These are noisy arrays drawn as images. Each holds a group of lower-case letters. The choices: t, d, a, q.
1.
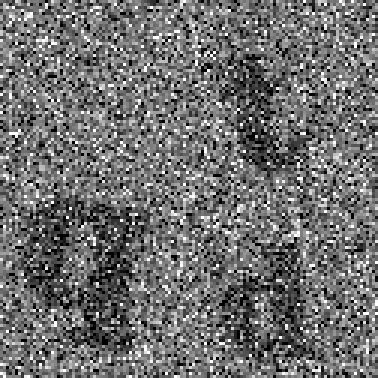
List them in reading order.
top right: dark t; bottom left: dark q; bottom right: dark d
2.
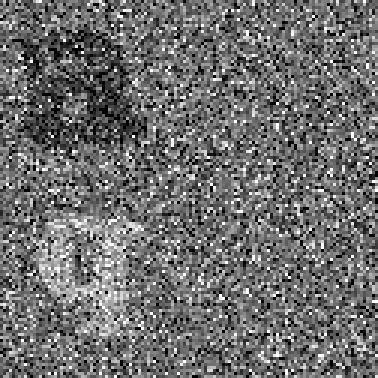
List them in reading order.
top left: dark a; bottom left: light q
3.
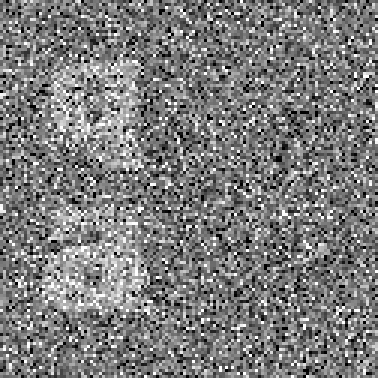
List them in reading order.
top left: light q; bottom left: light a
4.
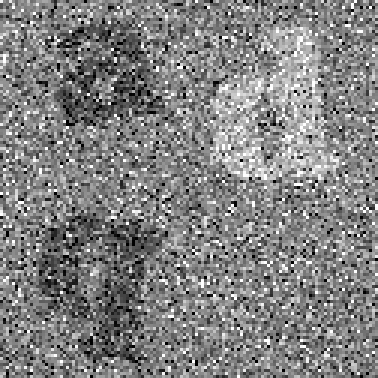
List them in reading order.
top left: dark a; top right: light d; bottom left: dark q
